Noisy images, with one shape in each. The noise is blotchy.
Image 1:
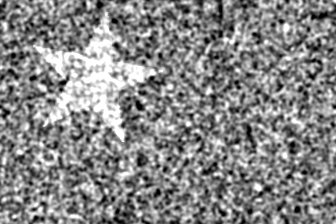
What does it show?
light star
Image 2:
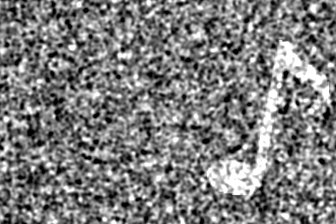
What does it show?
light musical note
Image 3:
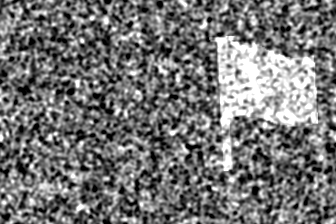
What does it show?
light flag
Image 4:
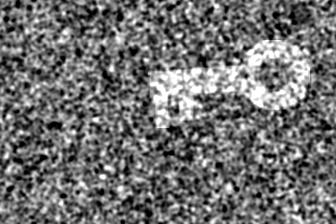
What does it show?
light key
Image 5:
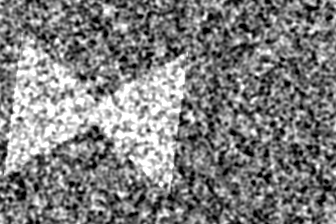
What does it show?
light bow tie
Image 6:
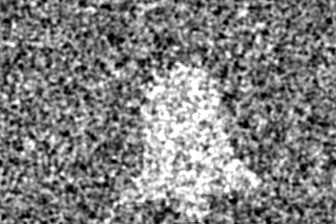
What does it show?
light bell
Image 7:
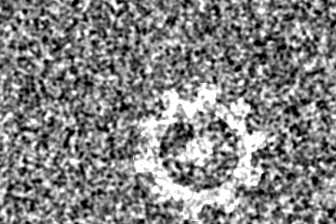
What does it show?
light gear
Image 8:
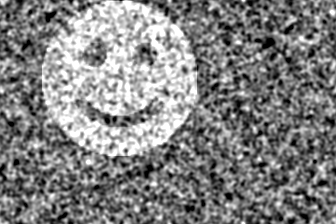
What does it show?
light smiling face
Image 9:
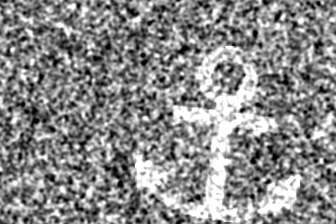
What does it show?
light anchor
